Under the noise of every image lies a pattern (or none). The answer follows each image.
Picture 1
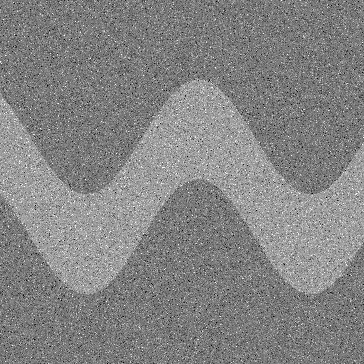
a wavy band
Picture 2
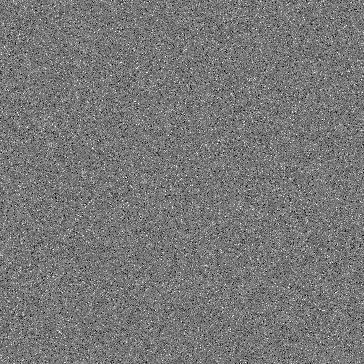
only noise
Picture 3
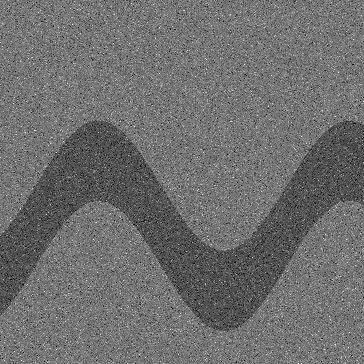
a wavy band
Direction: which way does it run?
left to right
